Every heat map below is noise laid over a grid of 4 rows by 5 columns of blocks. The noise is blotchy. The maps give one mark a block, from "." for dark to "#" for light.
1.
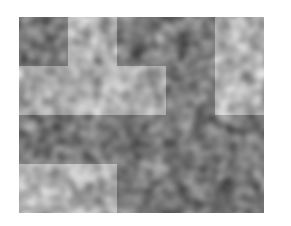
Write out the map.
. # . . #
# # # . #
. . . . .
# # . . .
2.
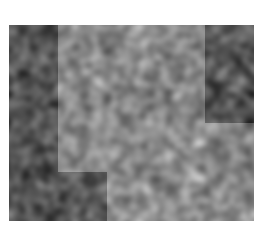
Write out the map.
. # # # .
. # # # .
. # # # #
. . # # #
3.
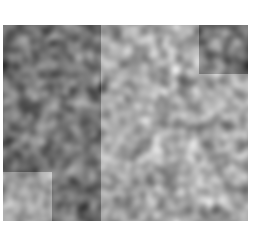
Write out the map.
. . # # .
. . # # #
. . # # #
# . # # #
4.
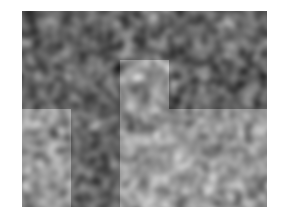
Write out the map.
. . . . .
. . # . .
# . # # #
# . # # #
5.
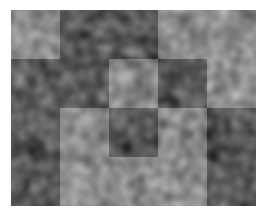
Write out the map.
# . . # #
. . # . #
. # . # .
. # # # .
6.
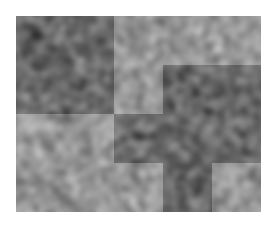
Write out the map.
. . # # #
. . # . .
# # . . .
# # # . #
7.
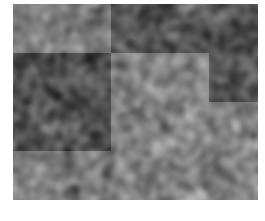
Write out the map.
# # . . .
. . # # .
. . # # #
# # # # #
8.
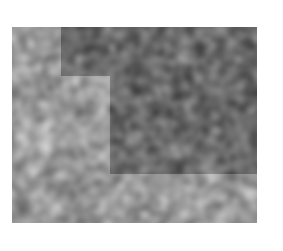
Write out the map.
# . . . .
# # . . .
# # . . .
# # # # #
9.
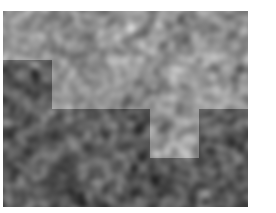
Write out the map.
# # # # #
. # # # #
. . . # .
. . . . .
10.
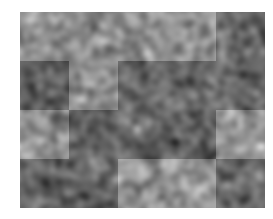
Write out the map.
# # # # .
. # . . .
# . . . #
. . # # .
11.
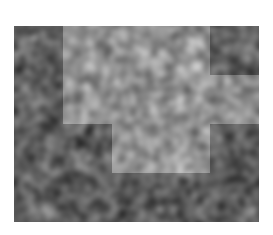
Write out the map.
. # # # .
. # # # #
. . # # .
. . . . .
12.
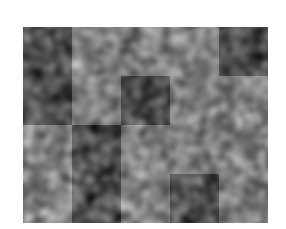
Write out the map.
. # # # .
. # . # #
# . # # #
# . # . #
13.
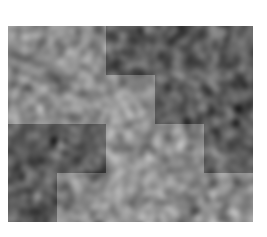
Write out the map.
# # . . .
# # # . .
. . # # .
. # # # #
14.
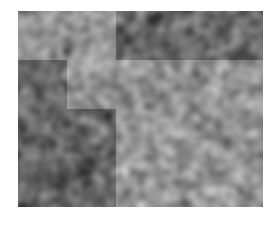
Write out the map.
# # . . .
. # # # #
. . # # #
. . # # #
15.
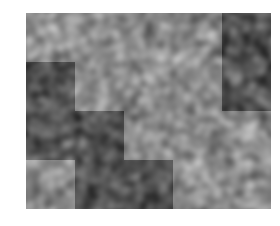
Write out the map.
# # # # .
. # # # .
. . # # #
# . . # #
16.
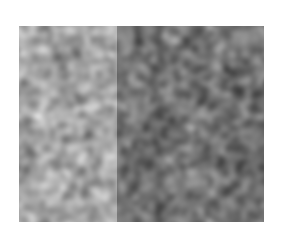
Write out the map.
# # . . .
# # . . .
# # . . .
# # . . .
